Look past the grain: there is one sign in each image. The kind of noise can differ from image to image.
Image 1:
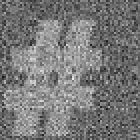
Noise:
low rank plus noise
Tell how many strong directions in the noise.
two
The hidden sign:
hash sign
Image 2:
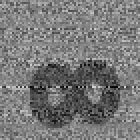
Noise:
rows of uneven size
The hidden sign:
infinity sign
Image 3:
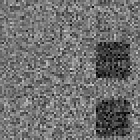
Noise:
low rank plus noise
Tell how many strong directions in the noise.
five to eight
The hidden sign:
colon
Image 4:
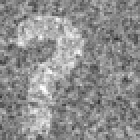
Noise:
blotchy
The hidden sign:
question mark
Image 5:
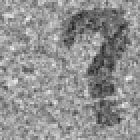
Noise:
blotchy
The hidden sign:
question mark
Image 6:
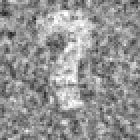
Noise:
blotchy
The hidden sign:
question mark
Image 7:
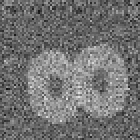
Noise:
low rank plus noise
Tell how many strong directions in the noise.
three or four
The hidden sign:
infinity sign
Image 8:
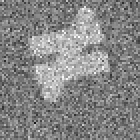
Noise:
independent entries
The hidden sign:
not-equal sign
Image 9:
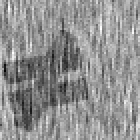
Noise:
streaked along the columns
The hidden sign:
not-equal sign
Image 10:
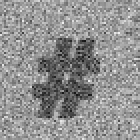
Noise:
low rank plus noise
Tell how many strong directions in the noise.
five to eight
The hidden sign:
hash sign
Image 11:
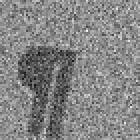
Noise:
independent entries
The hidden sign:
pilcrow
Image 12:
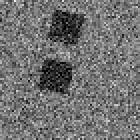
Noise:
independent entries
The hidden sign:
colon
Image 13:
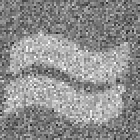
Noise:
independent entries
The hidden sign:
approximately sign
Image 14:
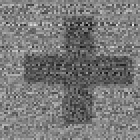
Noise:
rows of uneven size
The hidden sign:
plus sign
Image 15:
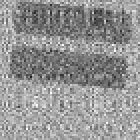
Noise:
low rank plus noise
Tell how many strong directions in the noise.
one
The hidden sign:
equals sign
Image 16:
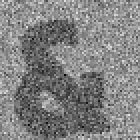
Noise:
independent entries
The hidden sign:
ampersand
